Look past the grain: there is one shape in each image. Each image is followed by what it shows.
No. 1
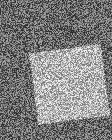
square
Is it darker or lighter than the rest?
lighter
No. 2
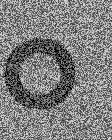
ring
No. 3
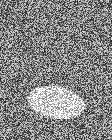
ellipse
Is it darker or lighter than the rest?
lighter
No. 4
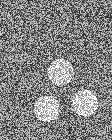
three dots
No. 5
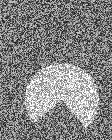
disc with a wedge cut out
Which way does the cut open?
down
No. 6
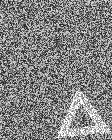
triangle frame
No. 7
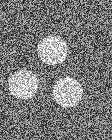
three dots
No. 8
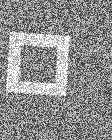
square frame
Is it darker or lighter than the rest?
lighter
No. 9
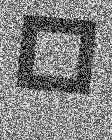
square frame
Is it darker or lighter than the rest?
darker
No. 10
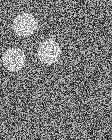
three dots
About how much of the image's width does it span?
half
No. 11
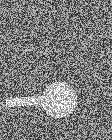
lollipop
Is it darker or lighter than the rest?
lighter
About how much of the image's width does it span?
two thirds
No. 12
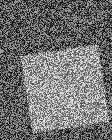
square
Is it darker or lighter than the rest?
lighter
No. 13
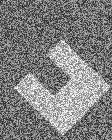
square with a notch
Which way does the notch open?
up and left
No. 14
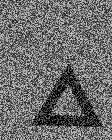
triangle frame
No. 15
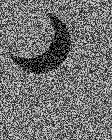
crescent
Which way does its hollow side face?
up and left
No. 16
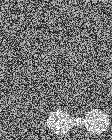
dumbbell
